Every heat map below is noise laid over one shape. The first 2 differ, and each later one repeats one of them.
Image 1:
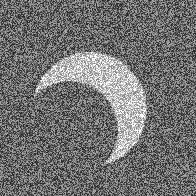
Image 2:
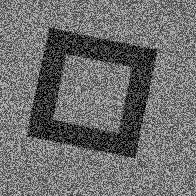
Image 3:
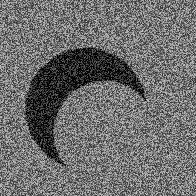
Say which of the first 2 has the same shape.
1
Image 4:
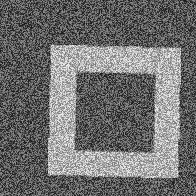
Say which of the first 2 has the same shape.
2
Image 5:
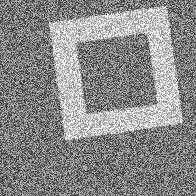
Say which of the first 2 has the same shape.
2
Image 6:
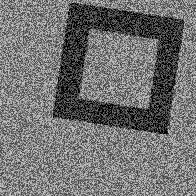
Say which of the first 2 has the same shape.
2
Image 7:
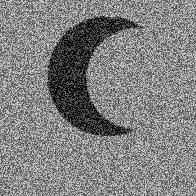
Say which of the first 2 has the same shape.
1
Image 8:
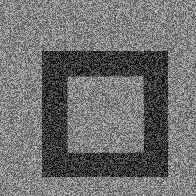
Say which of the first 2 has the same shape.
2
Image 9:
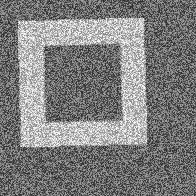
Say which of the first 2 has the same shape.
2
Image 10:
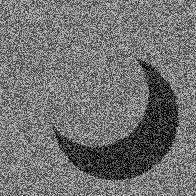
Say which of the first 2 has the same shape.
1
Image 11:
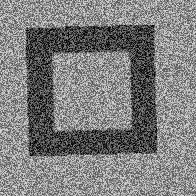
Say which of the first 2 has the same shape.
2
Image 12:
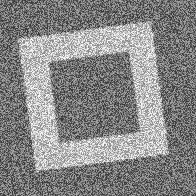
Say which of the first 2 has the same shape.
2
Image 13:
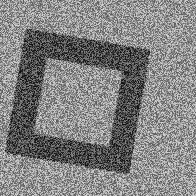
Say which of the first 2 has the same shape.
2
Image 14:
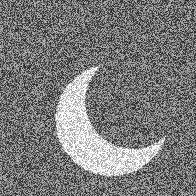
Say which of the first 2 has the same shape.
1
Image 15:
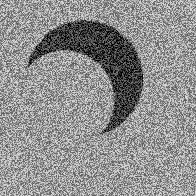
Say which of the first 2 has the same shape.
1
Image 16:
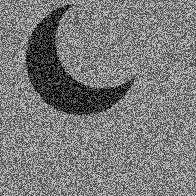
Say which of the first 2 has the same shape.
1
